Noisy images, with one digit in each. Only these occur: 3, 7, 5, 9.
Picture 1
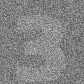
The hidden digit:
3
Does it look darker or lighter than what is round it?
lighter
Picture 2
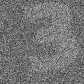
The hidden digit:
3
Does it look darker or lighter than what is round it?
lighter
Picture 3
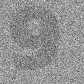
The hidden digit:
9
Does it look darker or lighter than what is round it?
darker
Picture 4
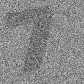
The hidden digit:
7
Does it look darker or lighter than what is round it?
darker
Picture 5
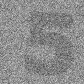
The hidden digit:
5
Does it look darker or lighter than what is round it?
darker
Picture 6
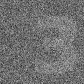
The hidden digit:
3
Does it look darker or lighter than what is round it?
lighter
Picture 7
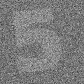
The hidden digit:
5
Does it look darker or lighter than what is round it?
lighter
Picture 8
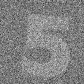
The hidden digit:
5
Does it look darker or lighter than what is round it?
lighter
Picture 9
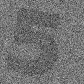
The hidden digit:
5
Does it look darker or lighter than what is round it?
darker
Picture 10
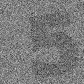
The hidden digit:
5
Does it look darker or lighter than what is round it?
darker
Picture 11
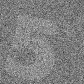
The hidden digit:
5
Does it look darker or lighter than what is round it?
lighter
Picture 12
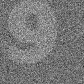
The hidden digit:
9
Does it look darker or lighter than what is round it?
lighter
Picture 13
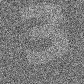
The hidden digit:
3
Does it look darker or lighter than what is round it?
lighter
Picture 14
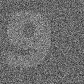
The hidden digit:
9
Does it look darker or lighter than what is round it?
lighter
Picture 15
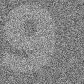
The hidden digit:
9
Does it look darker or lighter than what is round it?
lighter
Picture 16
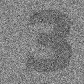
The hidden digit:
3
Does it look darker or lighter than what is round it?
darker
